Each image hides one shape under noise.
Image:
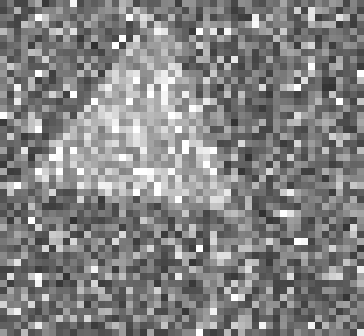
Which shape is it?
triangle
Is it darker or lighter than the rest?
lighter
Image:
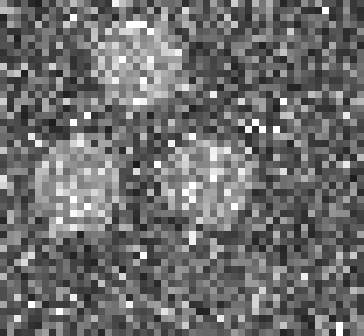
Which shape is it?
three dots
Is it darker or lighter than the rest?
lighter
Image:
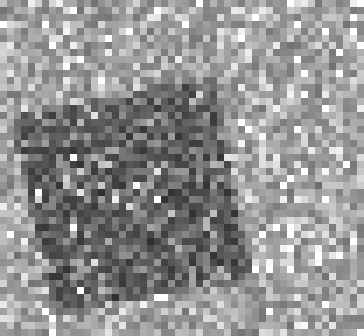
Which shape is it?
square
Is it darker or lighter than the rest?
darker
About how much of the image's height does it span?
two thirds
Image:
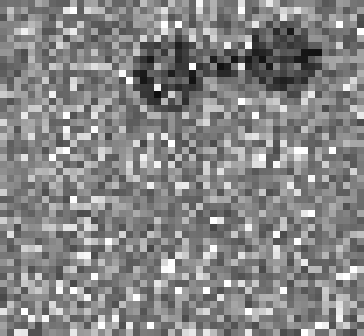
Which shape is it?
dumbbell
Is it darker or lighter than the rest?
darker
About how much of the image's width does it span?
half
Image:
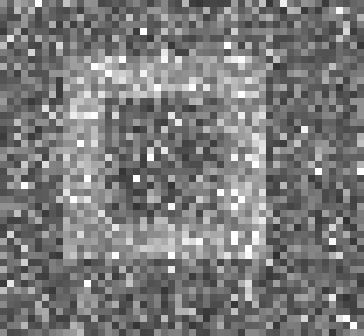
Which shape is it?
square frame
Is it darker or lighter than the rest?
lighter
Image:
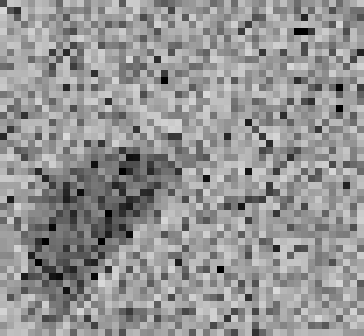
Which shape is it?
half disc
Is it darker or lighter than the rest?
darker
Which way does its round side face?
up and left
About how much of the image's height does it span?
half
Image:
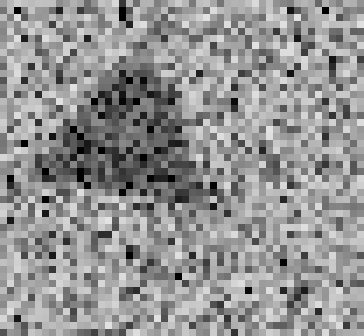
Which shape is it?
triangle
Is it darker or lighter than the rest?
darker
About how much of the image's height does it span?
half
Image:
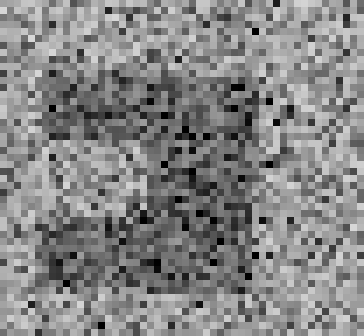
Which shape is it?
square with a notch
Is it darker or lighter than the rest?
darker
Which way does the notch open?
left
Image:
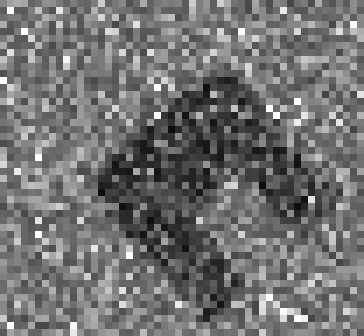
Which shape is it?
square with a notch
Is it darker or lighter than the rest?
darker
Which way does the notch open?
down and right
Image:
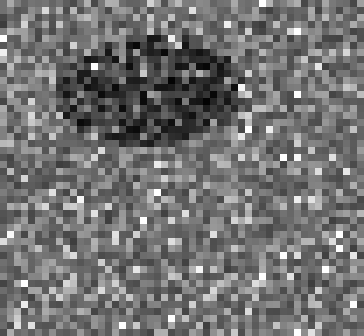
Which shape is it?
ellipse
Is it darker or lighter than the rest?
darker
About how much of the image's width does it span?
half
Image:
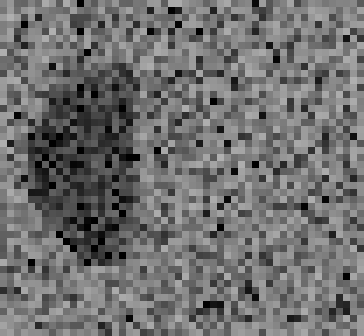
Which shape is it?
half disc
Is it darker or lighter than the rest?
darker
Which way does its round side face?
left
